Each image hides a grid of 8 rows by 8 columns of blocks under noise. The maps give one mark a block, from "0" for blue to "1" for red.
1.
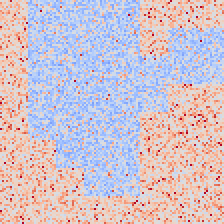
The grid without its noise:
1 0 0 0 0 1 1 1
1 0 0 0 0 1 0 0
1 0 0 0 0 0 0 0
1 0 0 0 0 0 1 1
1 0 0 0 0 1 1 1
1 1 0 0 0 1 1 1
1 1 1 0 0 1 1 1
1 1 1 1 1 1 1 1
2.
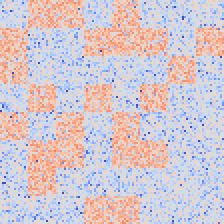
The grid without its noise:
0 1 1 0 1 0 0 0
1 0 0 1 1 1 0 1
1 0 0 0 0 0 1 0
0 1 0 1 0 1 0 0
1 0 1 0 1 0 0 0
0 1 1 0 1 1 0 0
0 1 0 0 0 0 0 0
0 0 0 1 1 0 0 0
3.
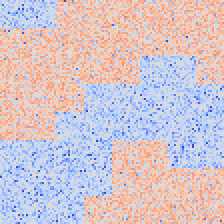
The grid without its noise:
0 0 1 1 1 1 1 1
1 1 1 1 1 1 1 1
1 1 1 1 1 0 0 1
1 1 1 0 0 0 0 0
1 1 0 0 0 0 0 0
0 0 0 0 1 1 0 0
0 0 0 0 1 1 1 1
0 0 0 1 1 1 1 1
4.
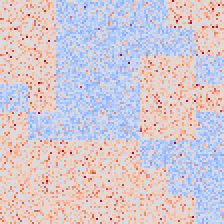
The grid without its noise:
1 1 0 0 0 0 1 1
1 1 0 0 0 0 0 1
1 1 0 0 0 1 1 0
0 1 0 0 0 1 1 1
1 0 0 0 0 1 1 0
1 1 1 1 1 0 0 0
1 1 1 1 1 1 0 0
1 1 1 1 1 1 1 0
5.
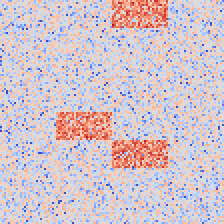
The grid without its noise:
0 0 0 0 1 1 0 0
0 0 0 0 0 0 0 0
0 0 0 0 0 0 0 0
0 0 0 0 0 0 0 0
0 0 1 1 0 0 0 0
0 0 0 0 1 1 0 0
0 0 0 0 0 0 0 0
0 0 0 0 0 0 0 0
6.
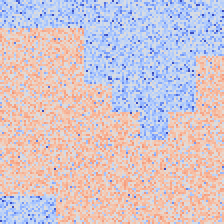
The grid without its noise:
0 0 0 0 0 0 0 0
1 1 1 0 0 0 0 0
1 1 1 0 0 0 0 1
1 1 1 1 0 0 0 1
1 1 1 1 1 0 1 1
1 1 1 1 1 1 1 1
1 1 1 1 1 1 1 1
0 0 1 1 1 1 1 1
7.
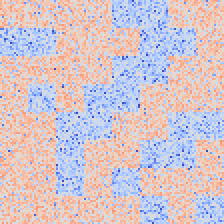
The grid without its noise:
1 1 1 1 0 0 1 1
0 0 1 1 1 0 0 1
1 1 1 1 0 0 1 1
1 0 1 0 0 1 1 1
1 1 0 0 1 1 0 0
1 1 0 1 1 0 0 1
1 1 0 1 0 1 1 1
1 1 1 1 1 0 1 0
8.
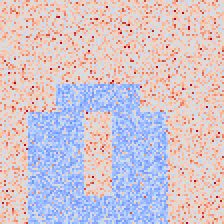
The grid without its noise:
1 1 1 1 1 1 1 1
1 1 1 1 1 1 1 1
1 1 1 1 1 1 1 1
1 1 0 0 0 1 1 1
1 0 0 1 0 0 1 1
1 0 0 1 0 0 1 1
1 0 0 1 0 0 1 1
1 0 0 0 0 0 1 1
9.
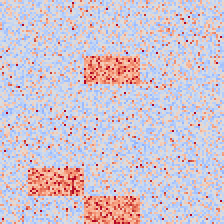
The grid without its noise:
0 0 0 0 0 0 0 0
0 0 0 0 0 0 0 0
0 0 0 1 1 0 0 0
0 0 0 0 0 0 0 0
0 0 0 0 0 0 0 0
0 0 0 0 0 0 0 0
0 1 1 0 0 0 0 0
0 0 0 1 1 0 0 0
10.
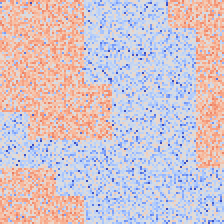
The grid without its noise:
1 1 1 0 0 0 1 1
1 1 1 0 0 0 0 1
1 1 1 0 0 0 0 1
1 1 1 1 0 0 0 1
0 1 1 1 0 0 0 1
0 0 0 0 0 0 0 1
1 1 0 0 0 0 0 0
1 1 1 0 0 0 0 0
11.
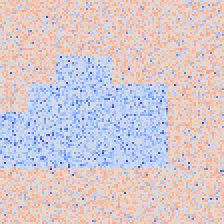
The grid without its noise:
1 1 1 1 1 1 1 1
1 1 1 1 1 1 1 1
1 1 0 0 1 1 1 1
1 0 0 0 0 0 1 1
0 0 0 0 0 0 1 1
0 0 0 0 0 0 1 1
1 1 1 1 1 1 1 1
1 1 1 1 1 1 1 1
